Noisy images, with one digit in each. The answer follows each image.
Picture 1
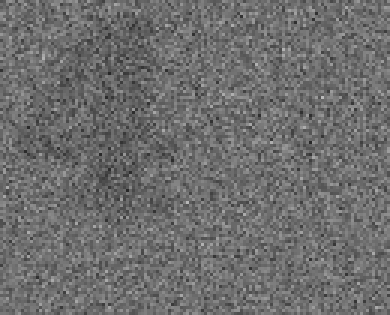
4
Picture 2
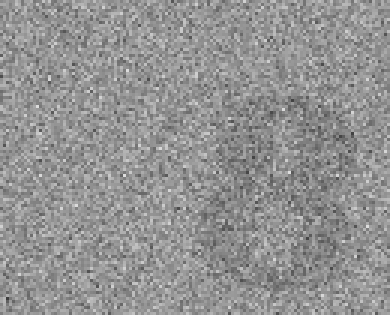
8
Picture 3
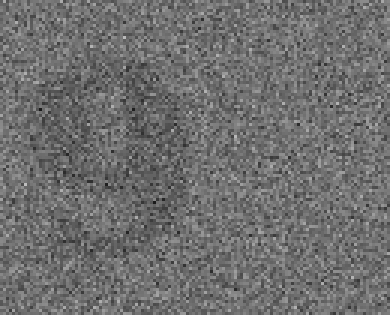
9
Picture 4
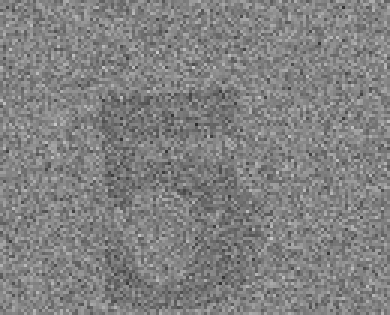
5
